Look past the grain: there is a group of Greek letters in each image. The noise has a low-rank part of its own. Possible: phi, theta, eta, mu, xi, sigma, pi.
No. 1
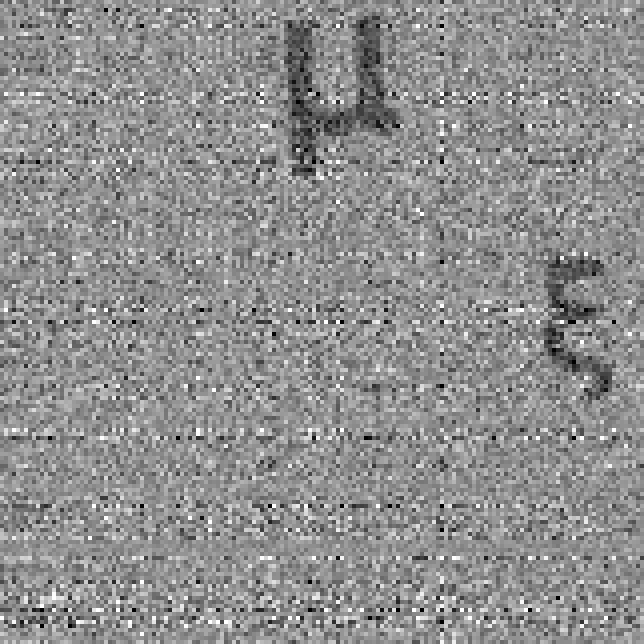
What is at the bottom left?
nothing
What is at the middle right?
xi
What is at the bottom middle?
nothing
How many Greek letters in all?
2
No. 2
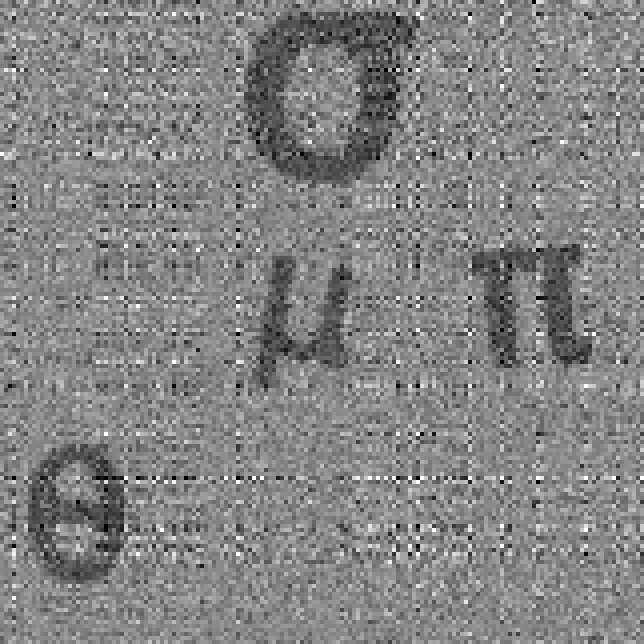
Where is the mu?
centre
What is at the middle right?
pi
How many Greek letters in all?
4
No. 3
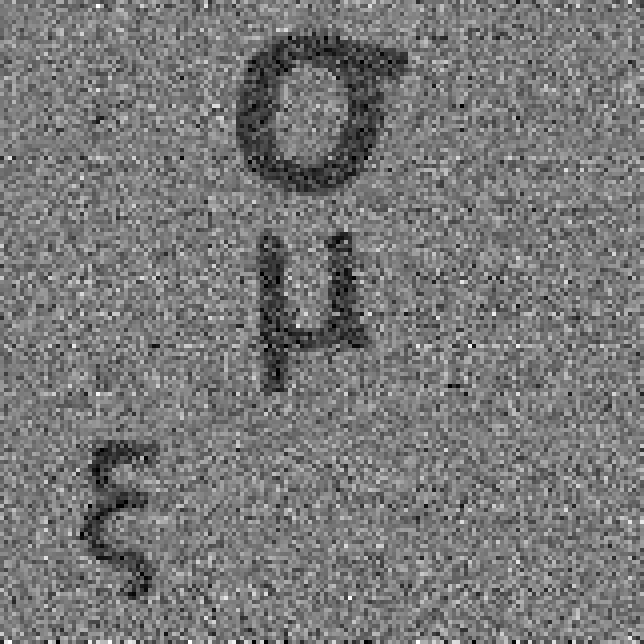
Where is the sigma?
top middle
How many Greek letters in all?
3
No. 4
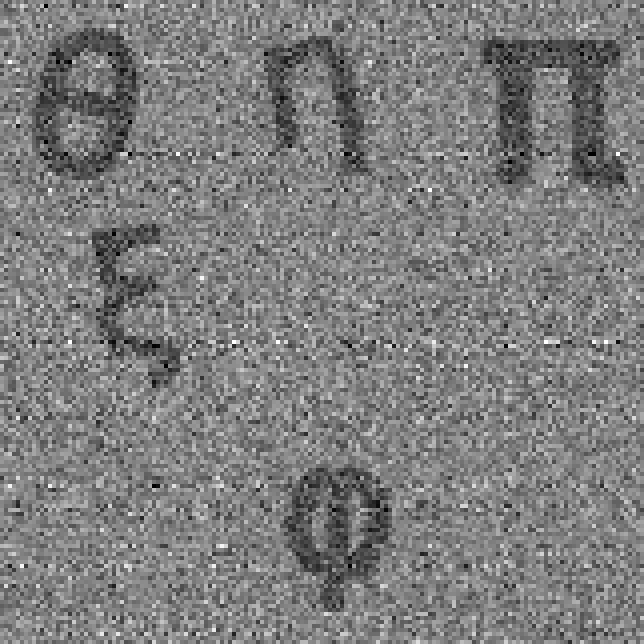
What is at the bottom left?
nothing
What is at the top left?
theta
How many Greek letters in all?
5
